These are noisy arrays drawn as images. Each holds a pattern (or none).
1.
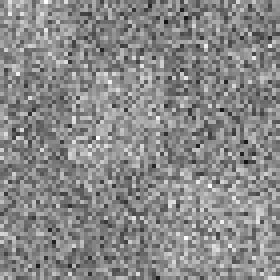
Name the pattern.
blocks along the diagonal
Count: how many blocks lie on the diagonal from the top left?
3
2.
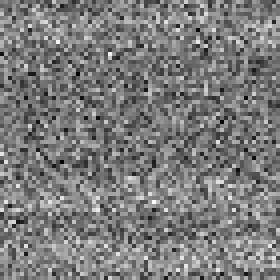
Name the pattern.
bands of rows
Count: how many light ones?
3
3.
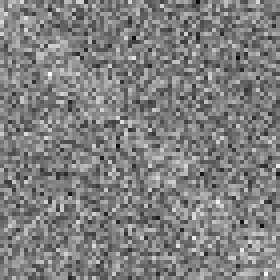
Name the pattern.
blocks along the diagonal
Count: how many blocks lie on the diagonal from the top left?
7
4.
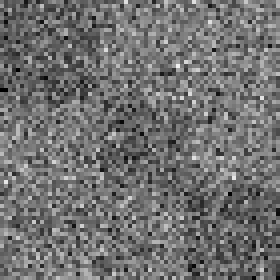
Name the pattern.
blocks along the diagonal
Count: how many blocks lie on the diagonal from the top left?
3
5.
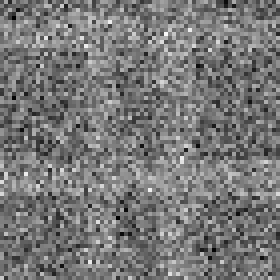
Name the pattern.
bands of rows crossing bands of columns
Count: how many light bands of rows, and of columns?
2 and 2
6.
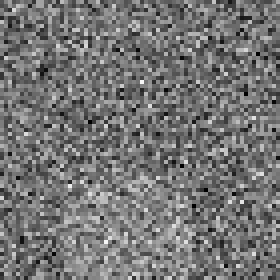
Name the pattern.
one block
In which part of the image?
bottom middle
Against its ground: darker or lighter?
lighter
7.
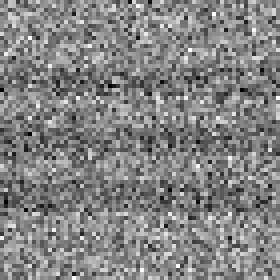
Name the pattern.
bands of rows
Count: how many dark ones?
3
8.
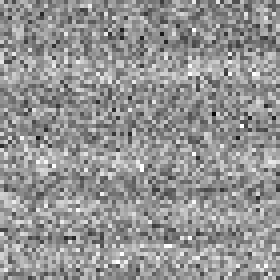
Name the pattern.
bands of rows
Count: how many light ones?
4
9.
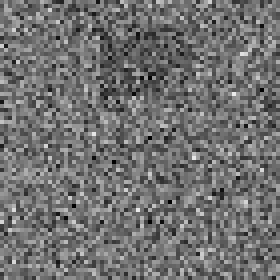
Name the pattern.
one block
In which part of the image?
top middle
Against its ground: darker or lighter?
darker
